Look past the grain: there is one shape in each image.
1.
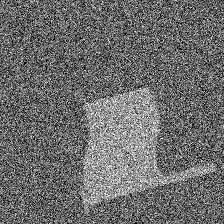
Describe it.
light flag
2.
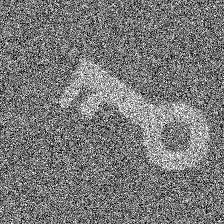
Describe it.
light key
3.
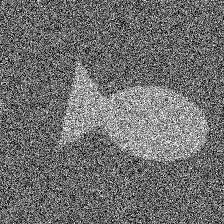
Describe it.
light fish
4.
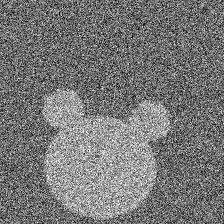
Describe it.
light bear's head
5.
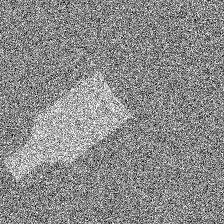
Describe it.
light bottle
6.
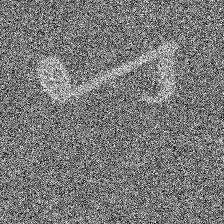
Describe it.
light musical note
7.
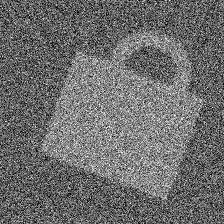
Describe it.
light cup
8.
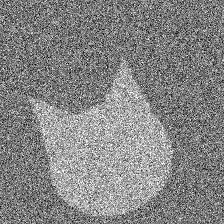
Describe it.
light cat's head
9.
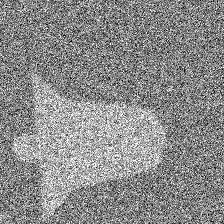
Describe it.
light bell
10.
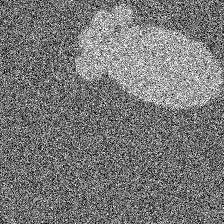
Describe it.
light footprint
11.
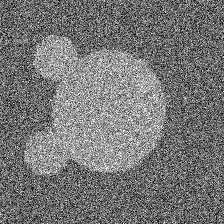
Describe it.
light bear's head
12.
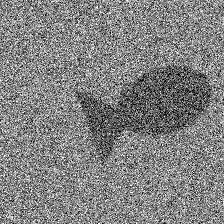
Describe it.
dark fish
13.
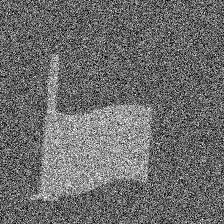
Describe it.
light flag
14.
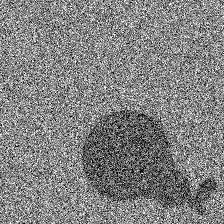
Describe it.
dark pear
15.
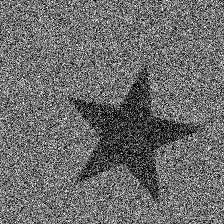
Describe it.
dark star
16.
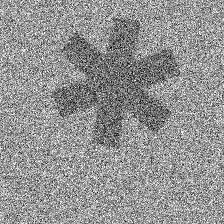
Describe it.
dark asterisk
